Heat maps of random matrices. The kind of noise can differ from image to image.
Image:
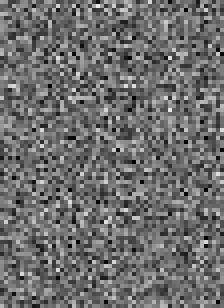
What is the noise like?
low rank plus noise
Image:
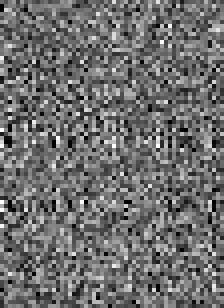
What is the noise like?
low rank plus noise
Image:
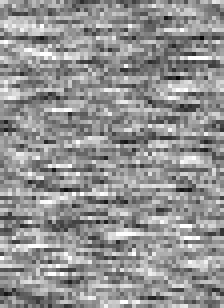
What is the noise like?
streaked along the rows
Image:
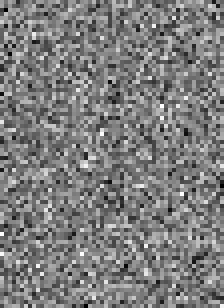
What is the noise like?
independent entries
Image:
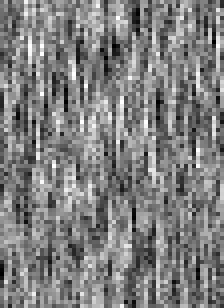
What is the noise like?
streaked along the columns
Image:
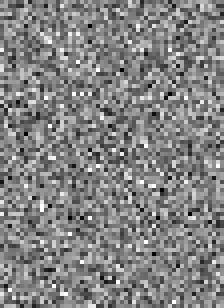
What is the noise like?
independent entries
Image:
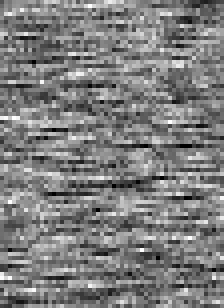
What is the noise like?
streaked along the rows
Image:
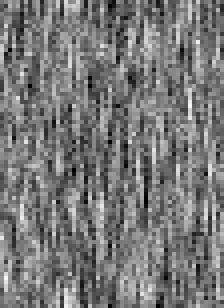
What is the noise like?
streaked along the columns
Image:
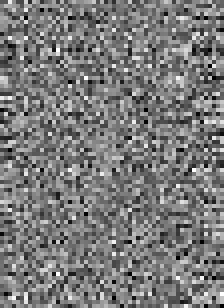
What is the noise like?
low rank plus noise
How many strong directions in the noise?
two
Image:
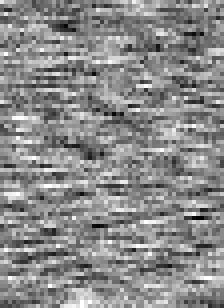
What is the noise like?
streaked along the rows
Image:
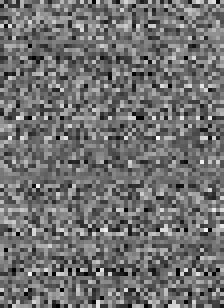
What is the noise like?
rows of uneven size
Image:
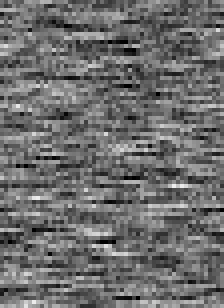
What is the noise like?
streaked along the rows
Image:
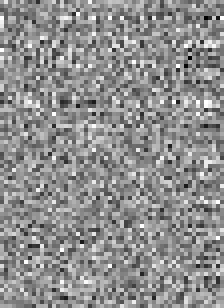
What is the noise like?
low rank plus noise
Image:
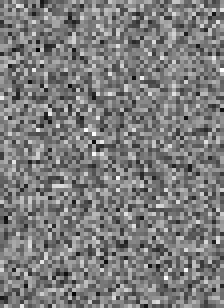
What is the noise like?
independent entries
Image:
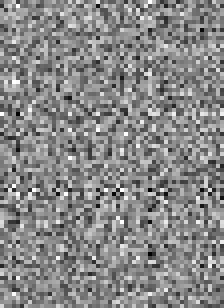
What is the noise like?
low rank plus noise
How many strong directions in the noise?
two
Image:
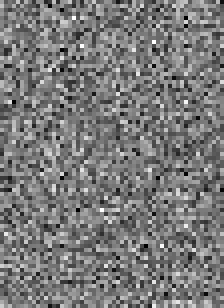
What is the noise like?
low rank plus noise
